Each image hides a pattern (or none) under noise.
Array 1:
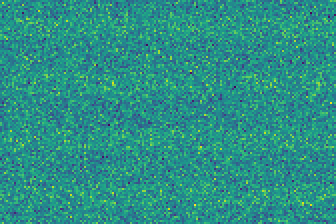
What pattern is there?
horizontal stripes
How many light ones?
4
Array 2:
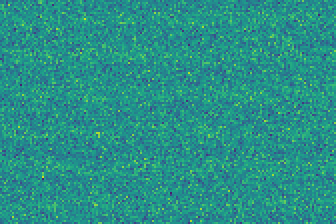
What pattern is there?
horizontal stripes
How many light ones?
6
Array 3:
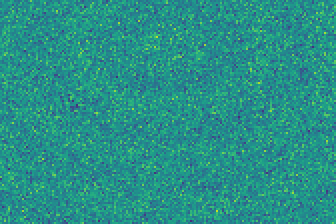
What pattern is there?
rings round one point
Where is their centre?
top middle
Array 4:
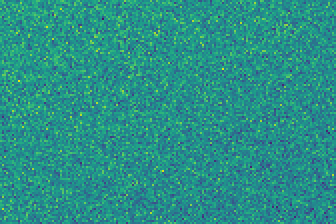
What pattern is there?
a smooth slope
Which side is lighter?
top left
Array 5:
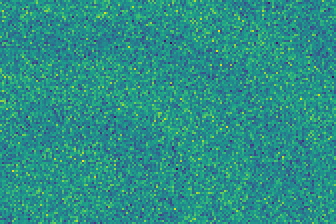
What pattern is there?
rings round one point
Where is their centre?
bottom left
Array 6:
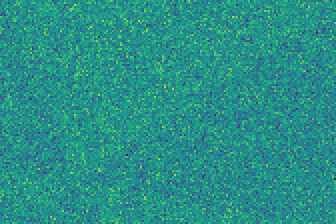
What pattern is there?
spokes from one point
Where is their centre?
bottom left
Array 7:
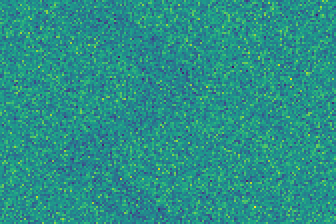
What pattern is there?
a wavy band
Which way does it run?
top to bottom
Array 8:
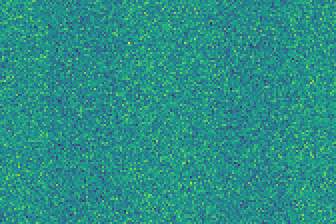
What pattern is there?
vertical stripes
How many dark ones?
2
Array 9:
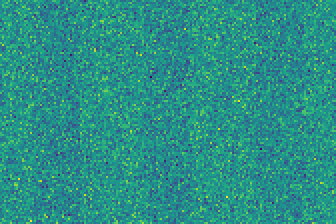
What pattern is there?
vertical stripes
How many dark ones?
3
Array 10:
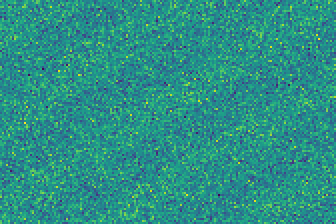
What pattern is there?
diagonal stripes
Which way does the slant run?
bottom left to top right
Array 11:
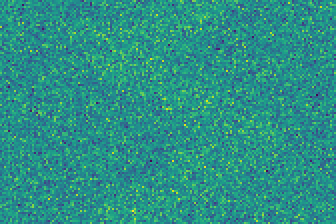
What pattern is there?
a wavy band
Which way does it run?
top to bottom
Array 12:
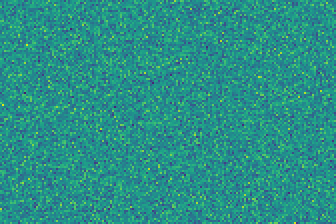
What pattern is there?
only noise
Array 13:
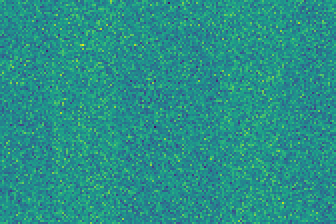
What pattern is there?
vertical stripes
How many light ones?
2
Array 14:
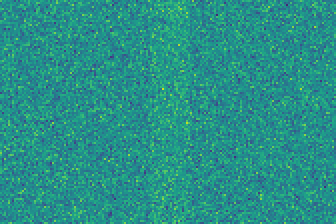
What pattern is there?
one vertical stripe
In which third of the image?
middle
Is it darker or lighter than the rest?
lighter
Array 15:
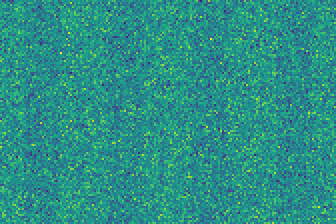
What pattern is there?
vertical stripes
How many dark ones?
4
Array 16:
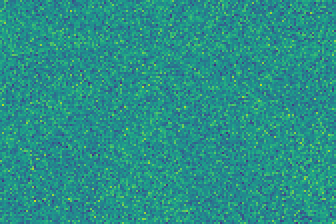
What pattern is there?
spokes from one point
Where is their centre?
top middle
